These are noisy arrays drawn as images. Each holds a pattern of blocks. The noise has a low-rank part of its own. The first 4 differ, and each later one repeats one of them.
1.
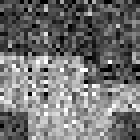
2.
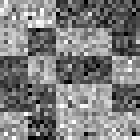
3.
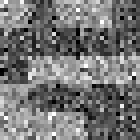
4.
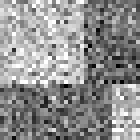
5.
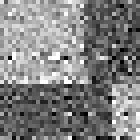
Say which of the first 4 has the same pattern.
4
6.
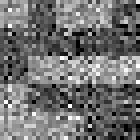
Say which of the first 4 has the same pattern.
3
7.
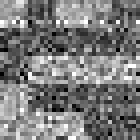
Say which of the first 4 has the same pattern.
3
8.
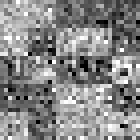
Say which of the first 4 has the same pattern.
2
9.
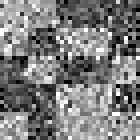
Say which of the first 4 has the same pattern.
2
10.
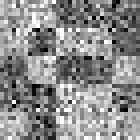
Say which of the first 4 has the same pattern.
2
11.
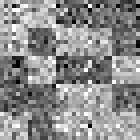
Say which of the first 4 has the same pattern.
2
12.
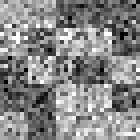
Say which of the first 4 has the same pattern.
2
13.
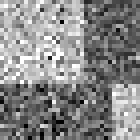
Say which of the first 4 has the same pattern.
4
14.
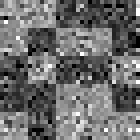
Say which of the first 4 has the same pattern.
2
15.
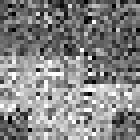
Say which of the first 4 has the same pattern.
1
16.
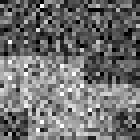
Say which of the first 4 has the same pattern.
1
